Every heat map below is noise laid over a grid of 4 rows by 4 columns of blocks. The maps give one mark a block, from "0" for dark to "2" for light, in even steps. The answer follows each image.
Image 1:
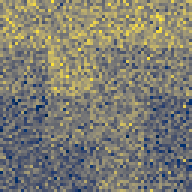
2 2 2 2
1 2 1 1
0 1 1 0
0 0 1 0
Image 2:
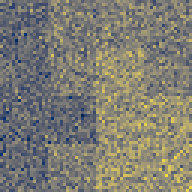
0 1 1 1
0 1 2 1
0 0 2 2
0 1 2 2
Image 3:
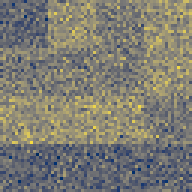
0 2 1 2
1 1 1 2
2 2 2 1
0 0 0 0
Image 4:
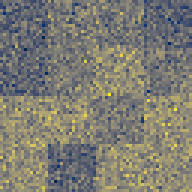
0 1 1 0
0 1 2 1
2 2 1 2
2 0 2 2
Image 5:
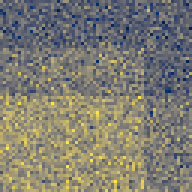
0 0 0 0
1 1 1 0
2 2 2 1
2 2 2 1
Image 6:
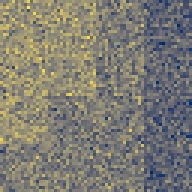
2 2 1 0
2 2 1 0
2 1 1 0
1 1 1 0
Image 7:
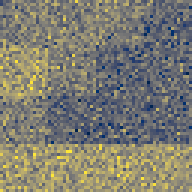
1 1 1 0
2 1 0 0
1 0 0 0
2 2 2 2
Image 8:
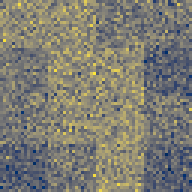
2 2 1 1
1 2 2 0
1 2 2 1
0 1 2 0
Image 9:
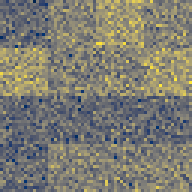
0 1 2 1
2 1 1 2
0 0 0 0
0 1 1 1
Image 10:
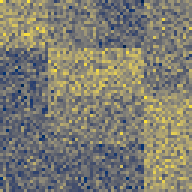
2 1 0 1
0 2 2 1
0 1 1 2
0 0 0 2
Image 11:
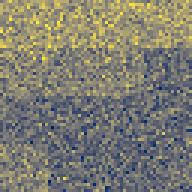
2 2 2 2
1 1 1 0
0 0 0 0
1 0 0 0
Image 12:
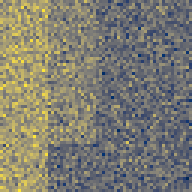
2 1 0 0
2 1 0 0
2 1 0 0
2 0 0 0
